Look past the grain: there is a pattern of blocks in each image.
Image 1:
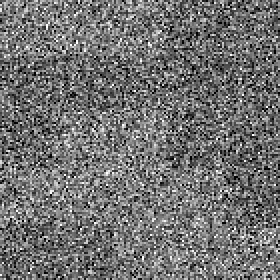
no symmetry
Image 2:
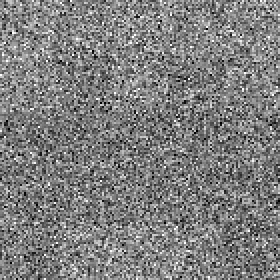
left and right mirror each other
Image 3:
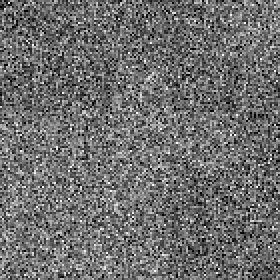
mirrored about the diagonal from the bottom left
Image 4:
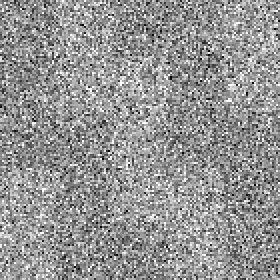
the same after a half turn
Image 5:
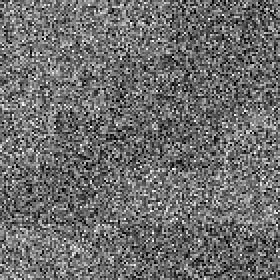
no symmetry
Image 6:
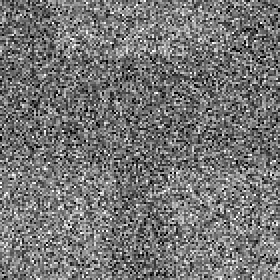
left and right mirror each other
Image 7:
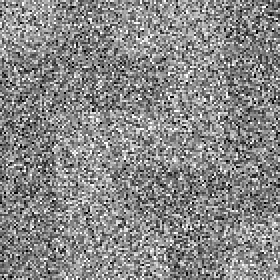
the same after a half turn
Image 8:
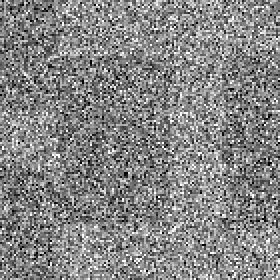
top and bottom mirror each other
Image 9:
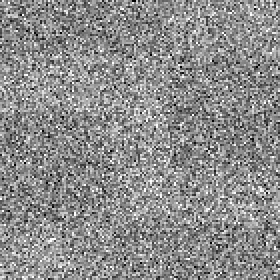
the same after a half turn
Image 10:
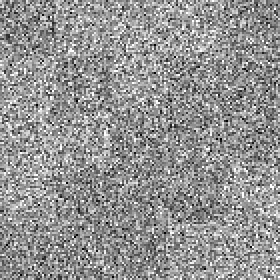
mirrored about the diagonal from the top left
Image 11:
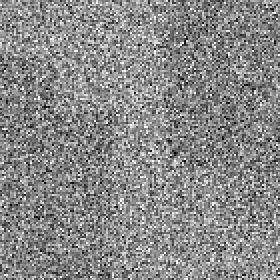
the same after a half turn
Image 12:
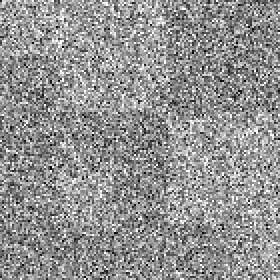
mirrored about the diagonal from the bottom left
